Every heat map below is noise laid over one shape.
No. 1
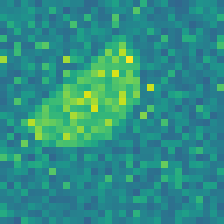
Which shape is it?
half disc
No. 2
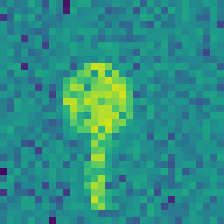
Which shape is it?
lollipop
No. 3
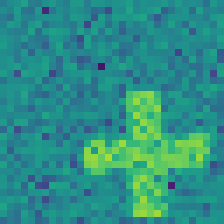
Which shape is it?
cross
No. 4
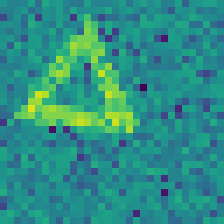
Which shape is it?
triangle frame
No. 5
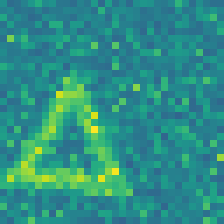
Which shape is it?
triangle frame
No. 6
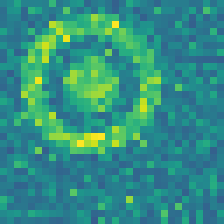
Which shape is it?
bullseye
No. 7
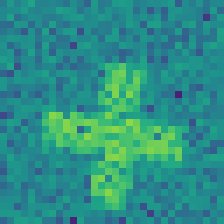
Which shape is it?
cross
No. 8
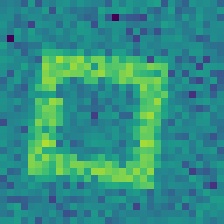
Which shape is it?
square frame
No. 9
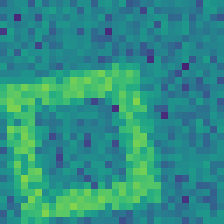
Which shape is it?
square frame
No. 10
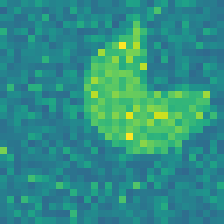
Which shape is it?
disc with a wedge cut out
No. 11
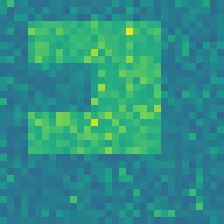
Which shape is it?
square with a notch
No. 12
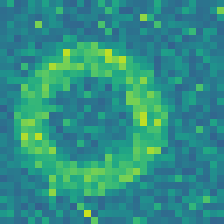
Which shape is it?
ring
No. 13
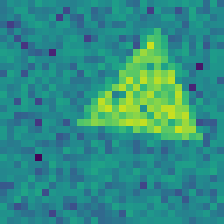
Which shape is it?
triangle
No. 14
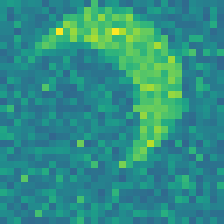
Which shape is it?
crescent
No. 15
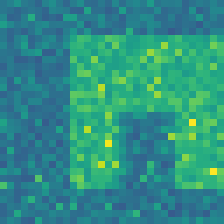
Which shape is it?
square with a notch
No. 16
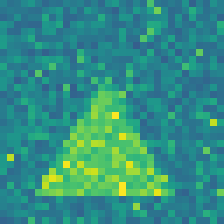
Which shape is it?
triangle
